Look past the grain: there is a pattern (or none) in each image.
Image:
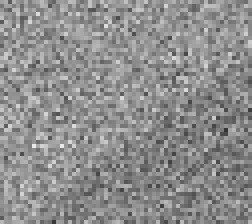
a sharp edge
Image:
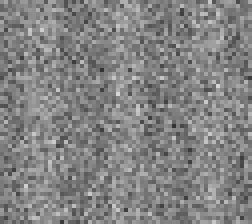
vertical stripes
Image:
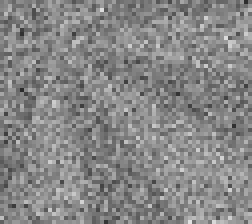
spokes from one point
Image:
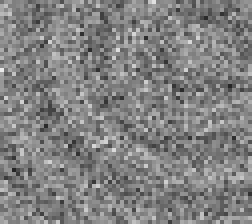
rings round one point
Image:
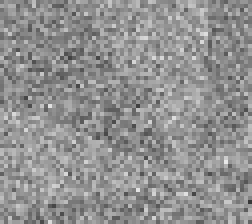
spokes from one point
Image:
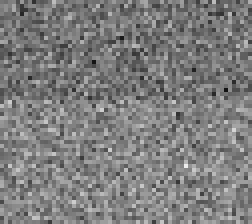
a sharp edge
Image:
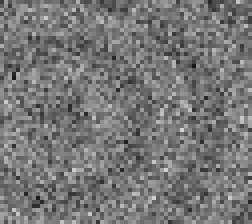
rings round one point
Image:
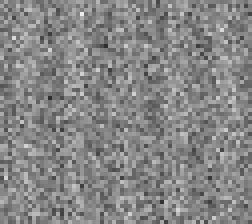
vertical stripes
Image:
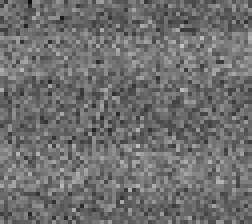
horizontal stripes
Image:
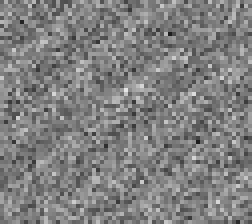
diagonal stripes
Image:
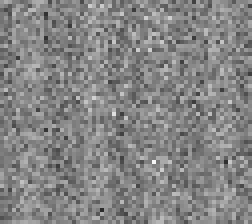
vertical stripes
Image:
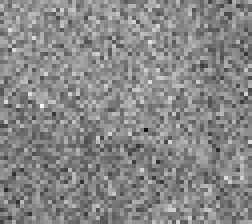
spokes from one point
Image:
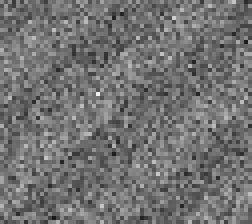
diagonal stripes
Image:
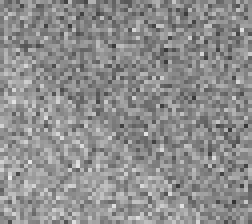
a sharp edge
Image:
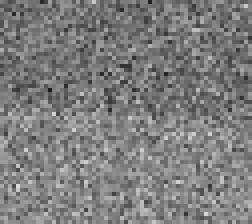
a sharp edge
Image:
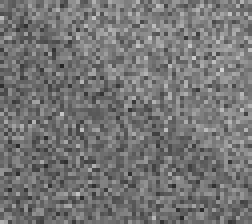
a sharp edge
